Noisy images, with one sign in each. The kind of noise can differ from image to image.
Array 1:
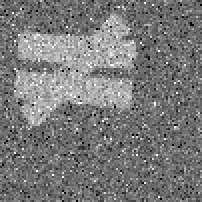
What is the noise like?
heavy tails
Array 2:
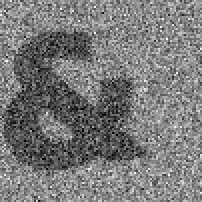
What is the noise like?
independent entries
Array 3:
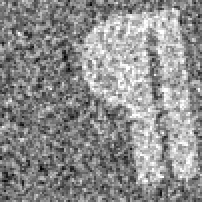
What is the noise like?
blotchy
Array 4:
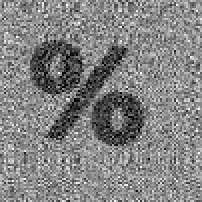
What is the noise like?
low rank plus noise
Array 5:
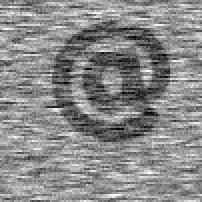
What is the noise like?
streaked along the rows
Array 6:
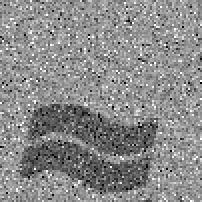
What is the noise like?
heavy tails
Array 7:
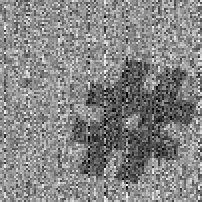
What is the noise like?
columns of uneven size
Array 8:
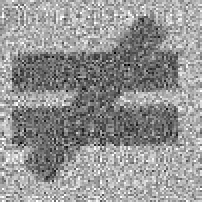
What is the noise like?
low rank plus noise
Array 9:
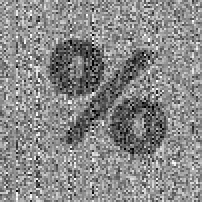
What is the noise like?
columns of uneven size
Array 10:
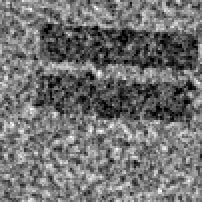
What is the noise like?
blotchy
